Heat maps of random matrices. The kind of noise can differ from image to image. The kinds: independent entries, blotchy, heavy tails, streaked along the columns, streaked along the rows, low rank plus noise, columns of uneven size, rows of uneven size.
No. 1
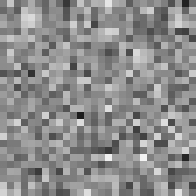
low rank plus noise
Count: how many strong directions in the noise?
three or four
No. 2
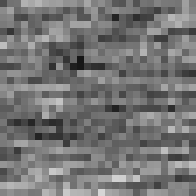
streaked along the rows
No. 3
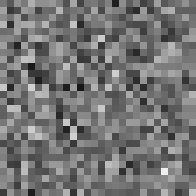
low rank plus noise
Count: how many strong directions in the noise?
two
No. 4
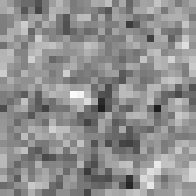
blotchy
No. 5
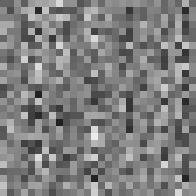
columns of uneven size
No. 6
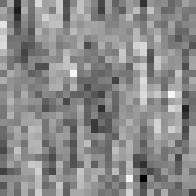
streaked along the columns
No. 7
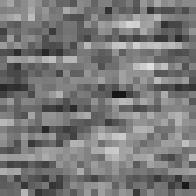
streaked along the rows
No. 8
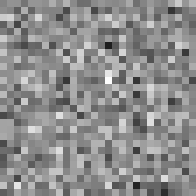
low rank plus noise
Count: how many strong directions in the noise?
five to eight
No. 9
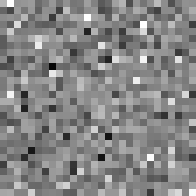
heavy tails
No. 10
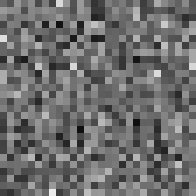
low rank plus noise
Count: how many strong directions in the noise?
one
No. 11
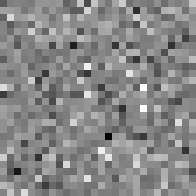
heavy tails
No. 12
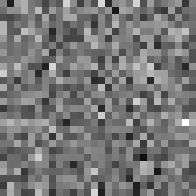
low rank plus noise
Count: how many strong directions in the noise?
five to eight
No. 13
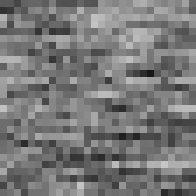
streaked along the rows
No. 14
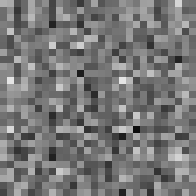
low rank plus noise
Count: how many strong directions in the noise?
two
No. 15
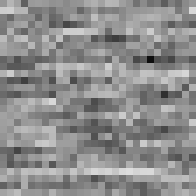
streaked along the rows
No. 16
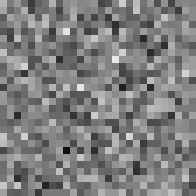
independent entries
